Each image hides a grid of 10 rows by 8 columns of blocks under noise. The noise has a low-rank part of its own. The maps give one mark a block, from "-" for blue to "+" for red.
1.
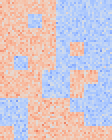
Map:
+ + + + - - - -
+ + - + - - - -
+ + + + - - - -
+ + + + - + - -
+ - + + - - - -
+ + + - - + + -
+ + + - - + - -
- - + + + - - -
- - + + + + - -
+ - + + + + + +
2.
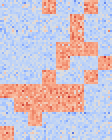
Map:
- - - + - - + -
- - - - - + - -
- - - - - + - -
- - - - + + + -
- - - - + - - +
- - - + - - + -
+ + + + + + - -
- + + + + + - -
- - + - - - - -
+ - - - - - - -
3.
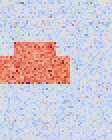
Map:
- - - - - - - -
- - - - - - - -
- - - - - - - -
- + + + - - - -
+ + + + + - - -
+ + + + + - - -
- - - - - - - -
- - - - - - - -
- - - - - - - -
- - - - - - - -
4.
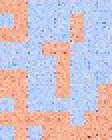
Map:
+ + - - - - - -
- + - - - + - -
+ + - - - + - -
- - - + + - - -
- - - - + - - -
+ + - - + - - -
+ + - - + - - +
- + - - - - - +
+ + + + + - + +
- + - + + + + +
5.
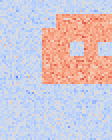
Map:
- - - - - - - -
- - - - + + + +
- - - + + + + +
- - - + + - + -
- - - + + + + +
- - - + + + + +
- - - - - - - -
- - - - - - - -
- - - - - - - -
- - - - - - - -
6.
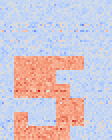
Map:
- - - - - - - -
- - - - - - - -
- - - - - - - -
- - - - - - - -
- + + + + + - -
- + + + - - - -
- + + + + - - -
- - - - + + - -
- + - - + + - -
- + + + + - - -
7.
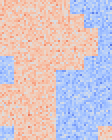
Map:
+ + + + + - - -
+ + + + + + - -
+ + + + + + + -
+ + + + + + + -
- + + + + + - -
- + + + - - - -
+ + + + - - - -
+ + + + - - - -
+ + + + - - - -
- + + + - - - +
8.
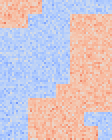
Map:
+ + + - - - - -
+ + - - - + + +
- - - - - + + +
- - - - - + + +
- - - - - + + +
- - - - - + + +
- - - - + + + +
- - + + + + + +
- - + + + + - -
- - + + + + + -
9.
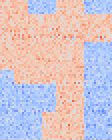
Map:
+ + - - + + - -
+ + + + + + + +
+ + + + + + + +
+ + + + + + - -
+ + + + + + - -
- + + + + + - -
- - - - + + - -
- - - - + + - -
- - - + + + - -
- - - + + + - -
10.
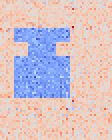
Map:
+ + + + + + + +
+ + + + + + + +
+ - - - - + + +
+ + - - + + + +
+ - - - - + + +
+ - - - - + + +
+ - - - - + + +
+ + + + + + + +
+ + + + + + + +
+ + + + + + + +
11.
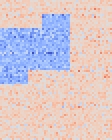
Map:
+ + + + + + + +
+ + + - - + + +
- - - - - + + +
- - - - - + + +
- - - - - + + +
- - + + + + + +
+ + + + + + + +
+ + + + + + + +
+ + + + + + + +
+ + + + + + + +
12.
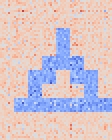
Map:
+ + + + + + + +
+ + + + + + + +
+ + + + - + + +
+ + + + - + + +
+ + + - - - + +
+ + - - + - - +
+ + - + + + - +
+ - - - - - - -
+ + + + + + + +
+ + + + + + + +
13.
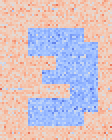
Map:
+ + + + + + + +
+ + + + + + + +
+ + - - - - + +
+ + - - - - - +
+ + + + - - - +
+ + + - - - - +
+ + + + + - - +
+ + - - - - - +
+ + - - - - + +
+ + + + + + + +
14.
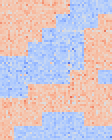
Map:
+ + + + + - - -
+ + + + - - - +
+ + + - - - + +
+ + - - - - + +
- - - - - - + +
- - - - - + + -
- - + + + + + +
+ + + + + + + +
+ + + - - - + +
+ - - - - - - -
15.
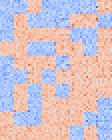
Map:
- - + - - - - +
- + - - - + + -
- + + + + - - +
+ + - - + + - +
- + + + - + + +
- - + - + + + +
- + - + - + + +
- + - + + + + -
+ - - + + + - -
+ + + + + - + -
